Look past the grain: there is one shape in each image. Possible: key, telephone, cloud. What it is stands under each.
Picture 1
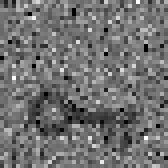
dark key
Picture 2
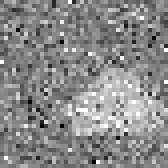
light cloud
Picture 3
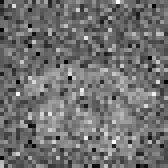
light telephone
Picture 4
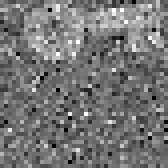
light key
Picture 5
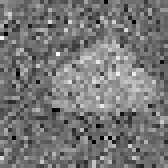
light cloud
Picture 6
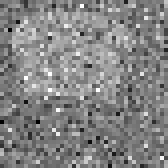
light telephone
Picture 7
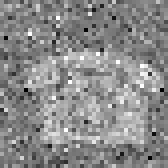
light telephone
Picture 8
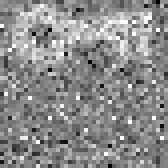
light key
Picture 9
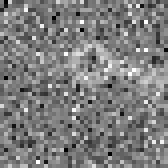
light key
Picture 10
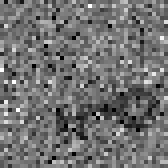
dark key
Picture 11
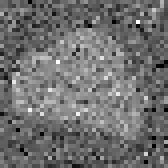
light cloud
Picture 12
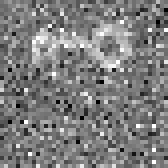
light key
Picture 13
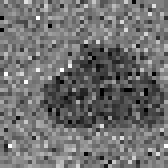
dark cloud
